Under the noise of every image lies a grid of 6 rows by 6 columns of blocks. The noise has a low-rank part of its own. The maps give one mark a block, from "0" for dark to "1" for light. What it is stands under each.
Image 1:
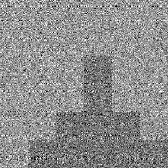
1 1 1 1 1 1
1 1 1 1 1 1
1 1 1 0 1 1
1 1 1 0 1 1
1 1 0 0 0 1
1 0 0 0 0 0
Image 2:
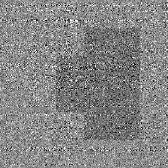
1 1 1 1 1 1
1 1 1 0 0 1
1 1 0 0 0 1
1 1 0 0 0 1
1 1 1 0 0 1
1 1 1 1 1 1
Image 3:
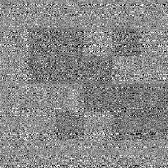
1 1 1 1 1 1
1 0 0 1 0 1
1 0 0 0 1 1
1 1 1 0 0 0
1 1 0 1 0 0
1 1 1 1 1 1
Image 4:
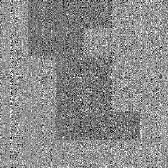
1 0 0 0 1 1
1 0 0 1 1 1
1 1 0 0 1 1
1 1 0 0 1 1
1 1 0 0 0 1
1 1 1 1 1 1
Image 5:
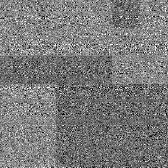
1 1 1 1 0 1
1 1 1 1 1 1
0 0 0 0 1 1
1 1 0 0 0 0
1 1 0 0 0 0
1 1 0 0 0 0
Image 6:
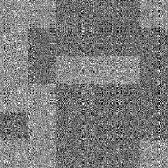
1 1 0 0 0 1
1 0 0 0 0 0
1 0 1 1 1 0
1 1 0 0 0 0
0 1 0 0 0 0
1 1 0 0 0 1
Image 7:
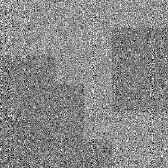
1 1 1 1 1 1
1 1 1 1 0 0
0 0 1 1 0 0
0 0 0 1 0 0
0 0 0 1 1 1
0 0 0 0 1 1
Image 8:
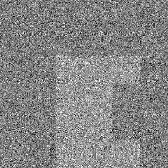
0 0 0 0 0 0
0 0 0 0 0 0
0 0 1 1 1 0
0 0 1 1 0 0
0 0 1 1 0 0
0 0 1 1 1 0
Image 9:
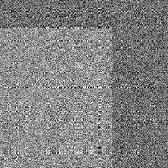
0 0 0 0 0 0
1 1 1 1 0 0
1 1 1 1 0 0
1 1 1 1 0 0
1 1 1 1 0 0
1 1 1 1 0 0
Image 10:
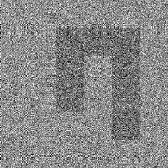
1 1 1 1 1 1
1 1 0 0 0 1
1 1 0 1 0 1
1 1 0 1 0 1
1 1 1 1 0 1
1 1 1 1 1 1
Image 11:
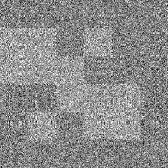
0 0 0 0 0 0
1 1 0 1 0 0
1 1 1 0 0 0
0 0 1 1 1 0
0 1 0 1 1 0
0 0 0 0 0 0
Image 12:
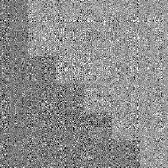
0 1 1 1 1 1
0 1 1 1 1 1
0 0 1 1 1 1
0 0 0 1 1 1
0 0 0 0 1 1
0 0 0 0 0 1
